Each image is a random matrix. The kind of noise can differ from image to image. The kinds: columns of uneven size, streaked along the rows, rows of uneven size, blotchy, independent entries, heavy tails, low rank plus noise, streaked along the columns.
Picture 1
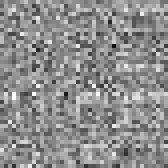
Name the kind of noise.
low rank plus noise
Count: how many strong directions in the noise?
three or four
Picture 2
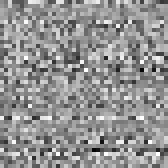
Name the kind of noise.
rows of uneven size
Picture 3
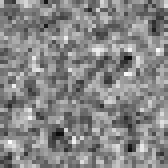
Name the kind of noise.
blotchy
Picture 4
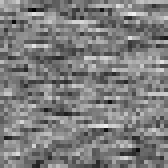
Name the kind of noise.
streaked along the rows
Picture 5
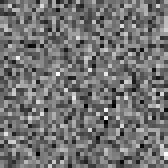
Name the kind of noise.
independent entries
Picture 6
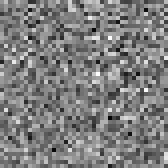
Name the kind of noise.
low rank plus noise
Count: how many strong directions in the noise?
one
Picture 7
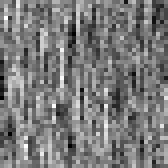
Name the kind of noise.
streaked along the columns
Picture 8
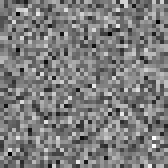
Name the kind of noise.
independent entries
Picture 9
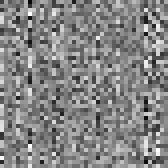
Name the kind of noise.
columns of uneven size
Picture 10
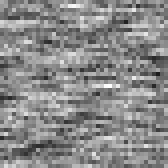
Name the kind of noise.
streaked along the rows
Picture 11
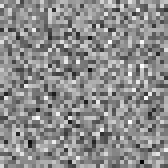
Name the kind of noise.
independent entries
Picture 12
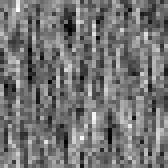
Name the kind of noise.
streaked along the columns
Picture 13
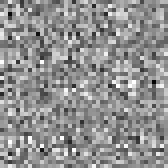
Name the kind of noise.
low rank plus noise
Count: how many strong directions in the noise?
three or four
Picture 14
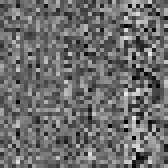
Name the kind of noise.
columns of uneven size
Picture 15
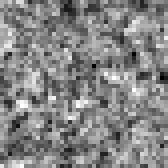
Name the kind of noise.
blotchy
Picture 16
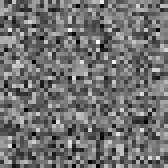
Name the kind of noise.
low rank plus noise
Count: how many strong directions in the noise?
five to eight
